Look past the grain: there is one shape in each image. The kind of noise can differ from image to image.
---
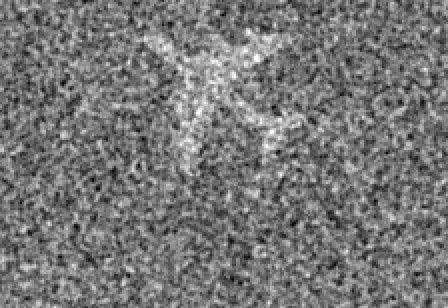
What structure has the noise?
blotchy
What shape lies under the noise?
airplane
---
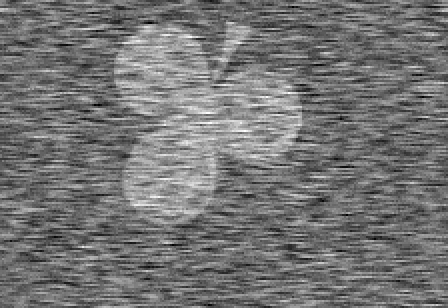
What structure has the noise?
streaked along the rows
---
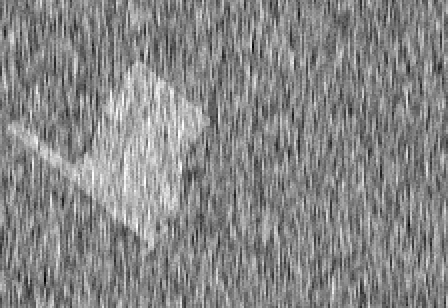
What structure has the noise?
streaked along the columns
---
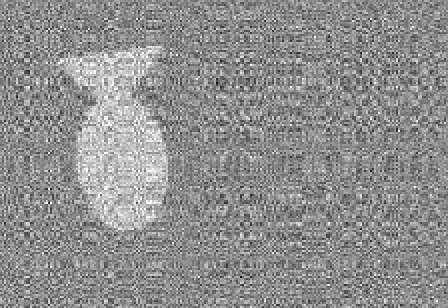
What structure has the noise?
low rank plus noise
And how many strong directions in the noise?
two
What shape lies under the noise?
fish
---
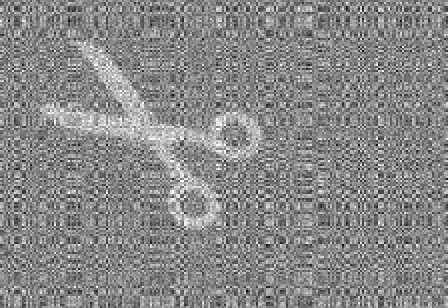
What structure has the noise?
low rank plus noise
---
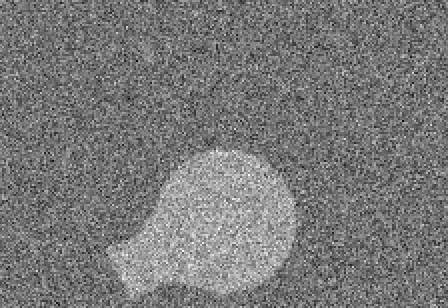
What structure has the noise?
independent entries
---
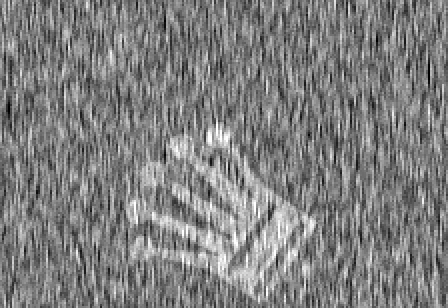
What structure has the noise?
streaked along the columns
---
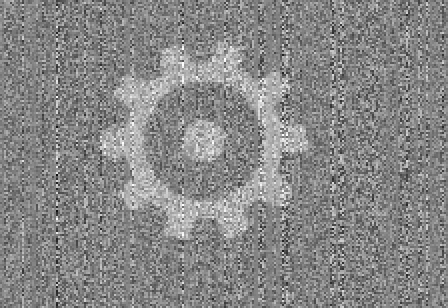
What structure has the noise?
columns of uneven size
